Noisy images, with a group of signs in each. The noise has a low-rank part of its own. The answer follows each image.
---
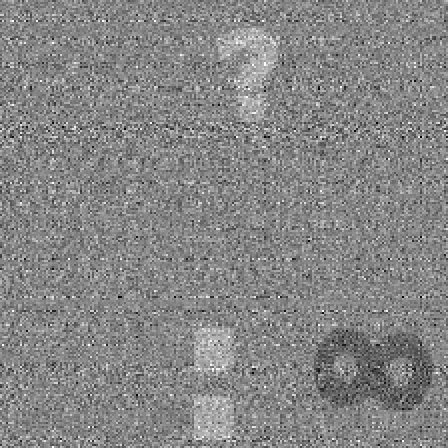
top middle: light question mark; bottom middle: light colon; bottom right: dark infinity sign
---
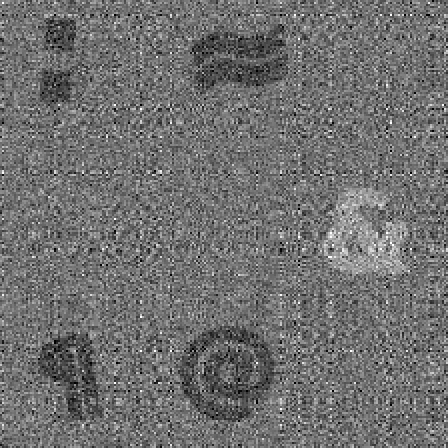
top left: dark colon; top middle: dark approximately sign; middle right: light ampersand; bottom left: dark pilcrow; bottom middle: dark at sign
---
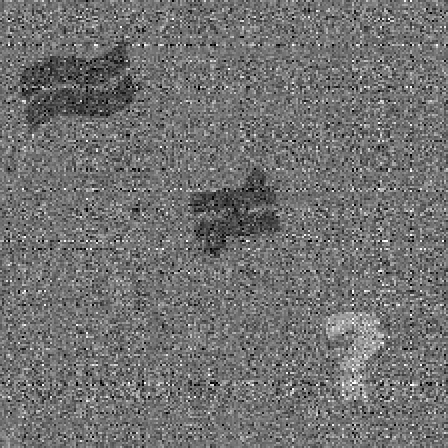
top left: dark approximately sign; centre: dark not-equal sign; bottom right: light question mark
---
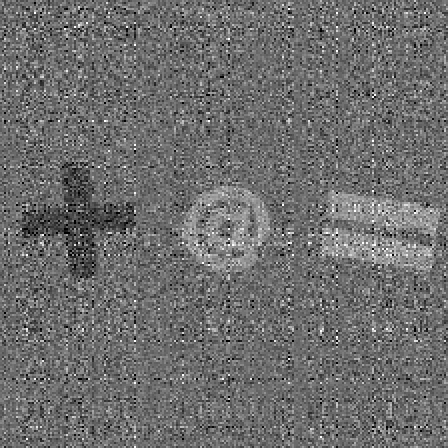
middle left: dark plus sign; centre: light at sign; middle right: light equals sign
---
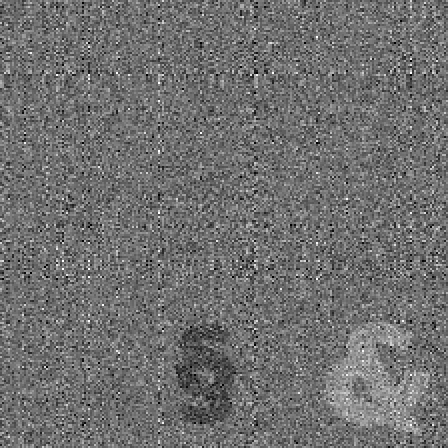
bottom middle: dark section sign; bottom right: light ampersand
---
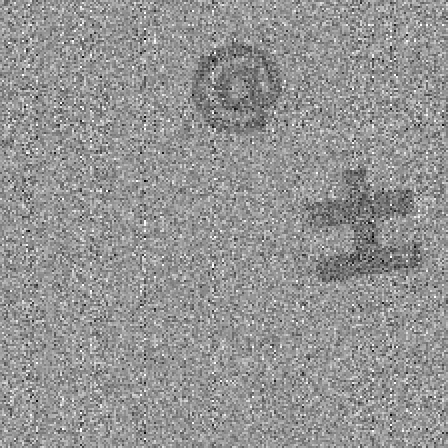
top middle: dark at sign; middle right: dark plus-minus sign
